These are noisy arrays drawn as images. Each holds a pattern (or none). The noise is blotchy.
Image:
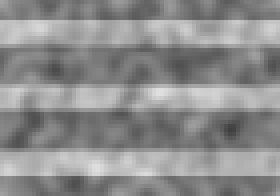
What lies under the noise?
horizontal stripes
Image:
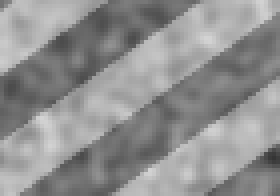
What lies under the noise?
diagonal stripes
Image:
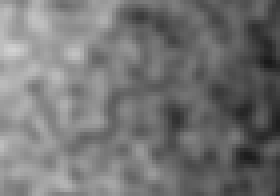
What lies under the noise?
a smooth slope
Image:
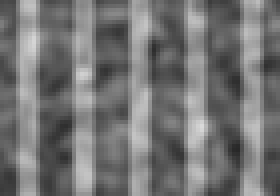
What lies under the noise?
vertical stripes
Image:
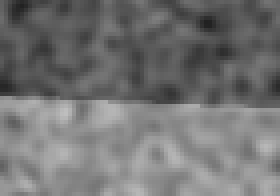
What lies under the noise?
a sharp edge
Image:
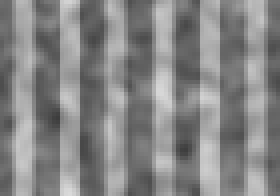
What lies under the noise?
vertical stripes
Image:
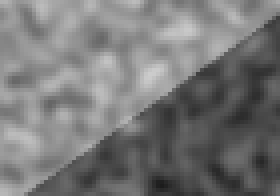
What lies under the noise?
a sharp edge
